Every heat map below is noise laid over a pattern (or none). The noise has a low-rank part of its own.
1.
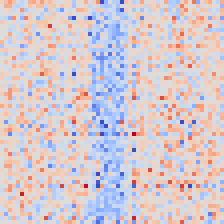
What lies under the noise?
one band of columns
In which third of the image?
middle
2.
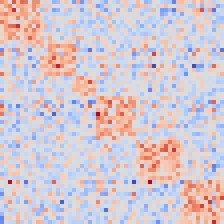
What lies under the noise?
blocks along the diagonal
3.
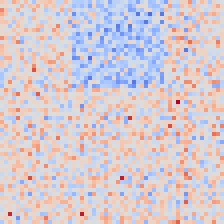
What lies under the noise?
one block
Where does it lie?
top middle
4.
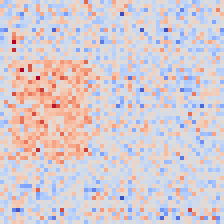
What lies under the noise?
one block
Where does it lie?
middle left
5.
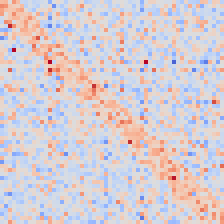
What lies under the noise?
a diagonal band
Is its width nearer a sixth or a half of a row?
a sixth
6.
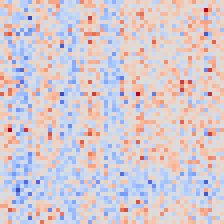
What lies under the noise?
bands of rows crossing bands of columns
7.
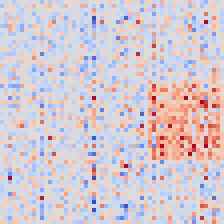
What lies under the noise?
one block
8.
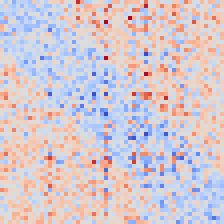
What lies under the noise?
a diagonal band
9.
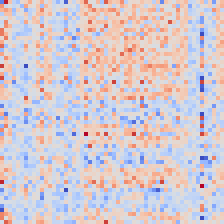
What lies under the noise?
bands of rows crossing bands of columns
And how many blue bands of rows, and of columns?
3 and 3
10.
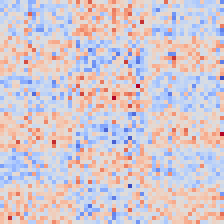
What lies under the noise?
a checkerboard
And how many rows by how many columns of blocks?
6 by 3
